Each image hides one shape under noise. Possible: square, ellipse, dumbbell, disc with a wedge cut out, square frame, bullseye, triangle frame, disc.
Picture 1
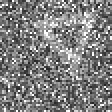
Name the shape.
triangle frame
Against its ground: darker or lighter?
lighter
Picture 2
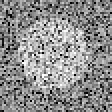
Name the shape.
disc
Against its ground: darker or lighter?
lighter
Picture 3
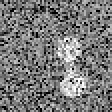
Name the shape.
dumbbell
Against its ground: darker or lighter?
lighter
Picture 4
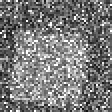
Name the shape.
square
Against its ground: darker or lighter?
lighter
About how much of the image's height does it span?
two thirds
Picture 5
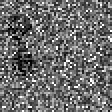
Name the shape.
dumbbell
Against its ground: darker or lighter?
darker
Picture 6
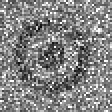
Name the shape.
bullseye
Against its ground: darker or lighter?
darker
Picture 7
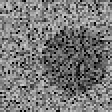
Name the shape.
disc
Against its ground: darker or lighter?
darker
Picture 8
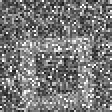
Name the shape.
square frame
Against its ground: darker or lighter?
lighter
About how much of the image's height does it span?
two thirds
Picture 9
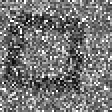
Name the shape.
square frame
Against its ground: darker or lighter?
darker
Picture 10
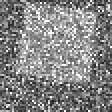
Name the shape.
square
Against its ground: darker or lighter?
lighter
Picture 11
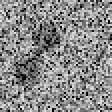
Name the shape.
dumbbell
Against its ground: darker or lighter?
darker
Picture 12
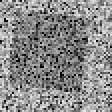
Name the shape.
square
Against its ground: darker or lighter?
darker
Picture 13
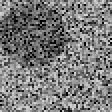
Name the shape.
disc
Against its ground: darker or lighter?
darker
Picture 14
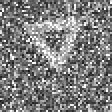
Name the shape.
triangle frame
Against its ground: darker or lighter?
lighter
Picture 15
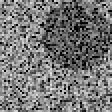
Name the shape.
disc
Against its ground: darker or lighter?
darker
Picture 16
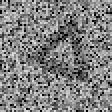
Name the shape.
triangle frame
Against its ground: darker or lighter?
darker
